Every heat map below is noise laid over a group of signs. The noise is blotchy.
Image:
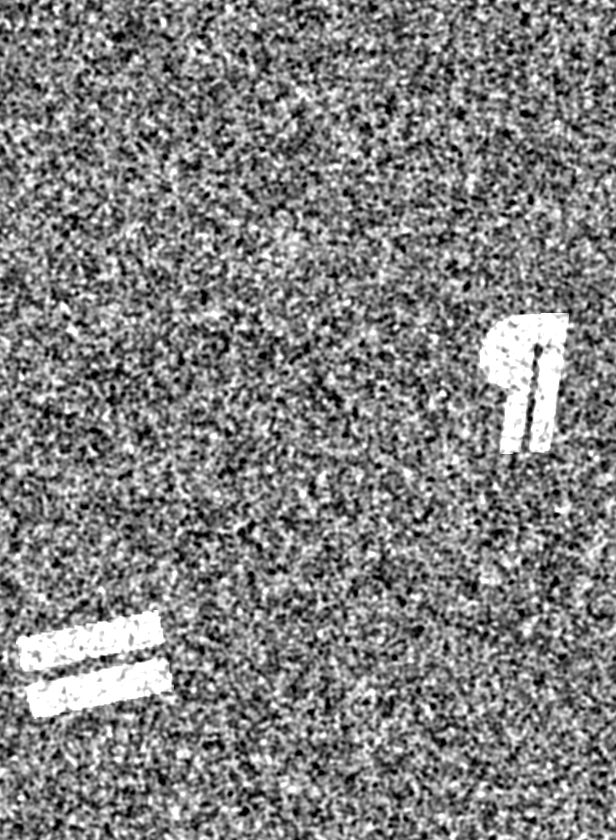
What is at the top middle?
nothing
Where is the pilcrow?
middle right
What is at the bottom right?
nothing
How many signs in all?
2
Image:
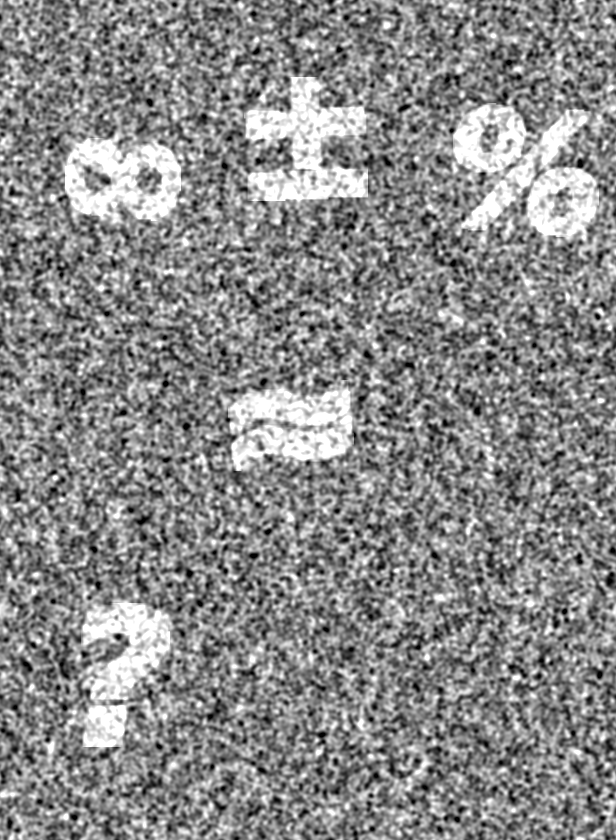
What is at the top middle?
plus-minus sign
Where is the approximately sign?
centre
